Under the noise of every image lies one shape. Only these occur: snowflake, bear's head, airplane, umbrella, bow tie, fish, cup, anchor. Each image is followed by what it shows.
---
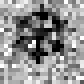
dark snowflake
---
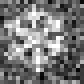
light snowflake
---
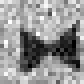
dark bow tie
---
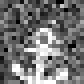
light anchor
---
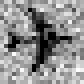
dark airplane
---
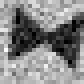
dark bow tie
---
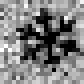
dark snowflake
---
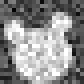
light bear's head
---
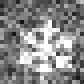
light snowflake
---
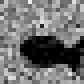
dark fish
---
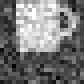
light cup
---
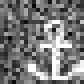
light anchor
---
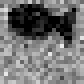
dark fish
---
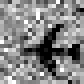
dark airplane
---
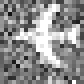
light airplane
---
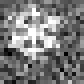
light snowflake
